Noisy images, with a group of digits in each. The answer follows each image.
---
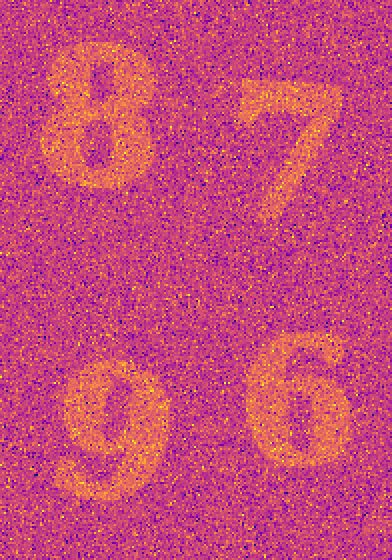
top left: 8; top right: 7; bottom left: 9; bottom right: 6
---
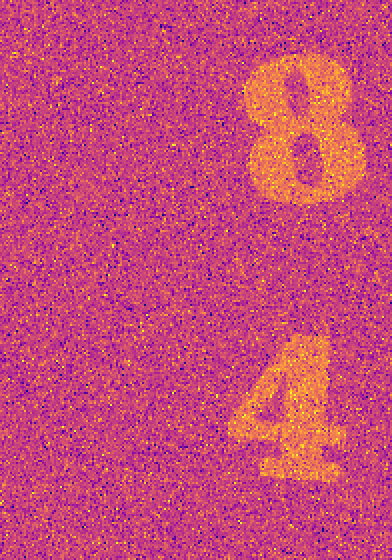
top right: 8; bottom right: 4
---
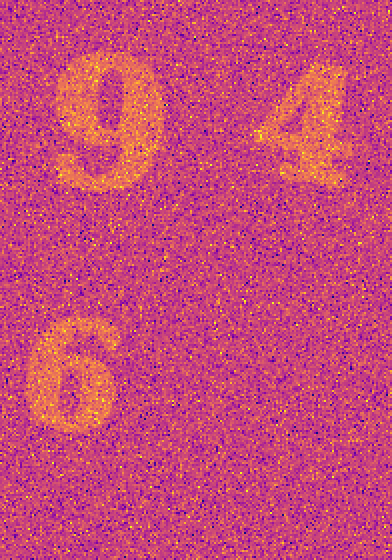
top left: 9; top right: 4; bottom left: 6
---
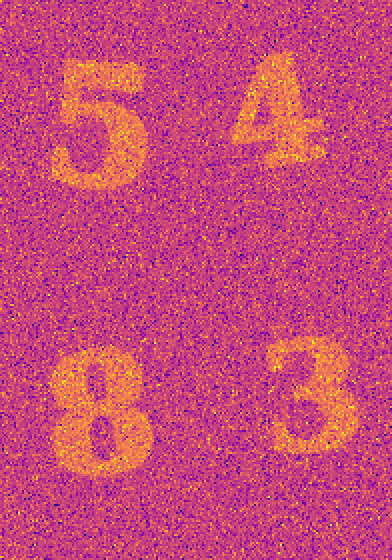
top left: 5; top right: 4; bottom left: 8; bottom right: 3
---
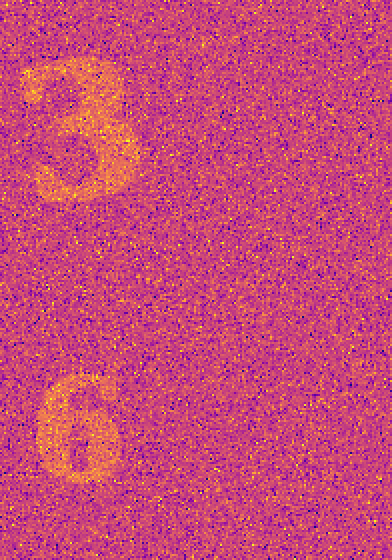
top left: 3; bottom left: 6
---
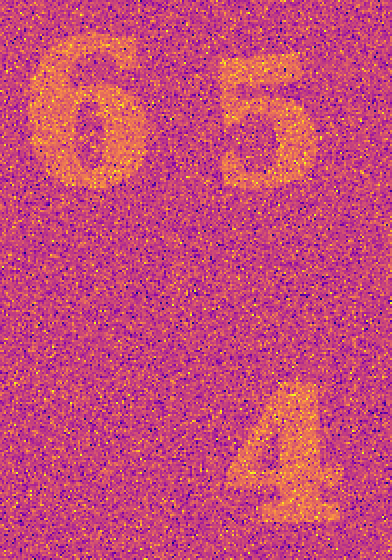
top left: 6; top right: 5; bottom right: 4
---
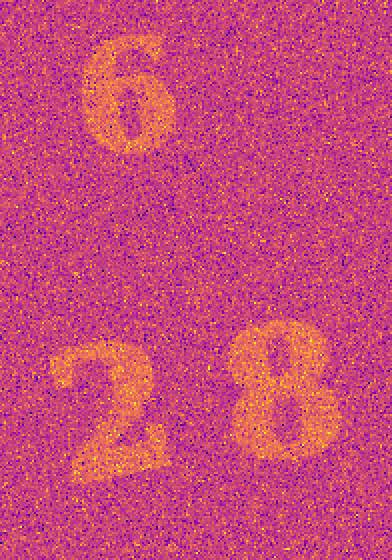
top left: 6; bottom left: 2; bottom right: 8
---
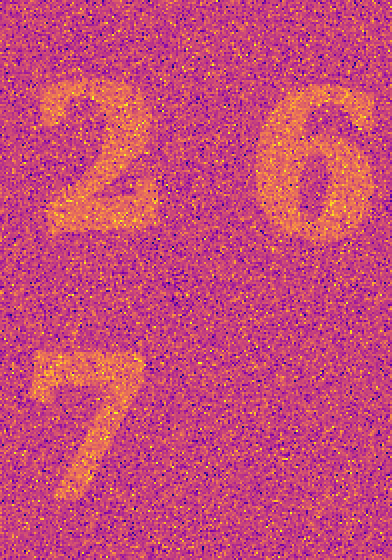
top left: 2; top right: 6; bottom left: 7
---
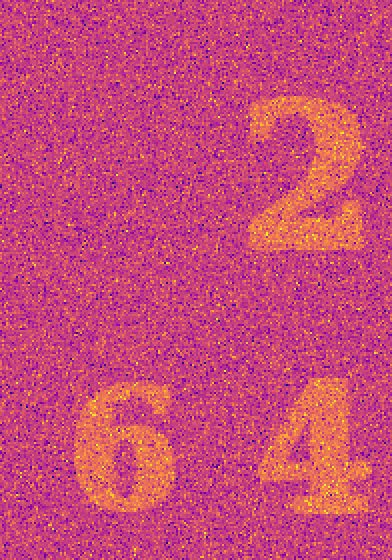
top right: 2; bottom left: 6; bottom right: 4
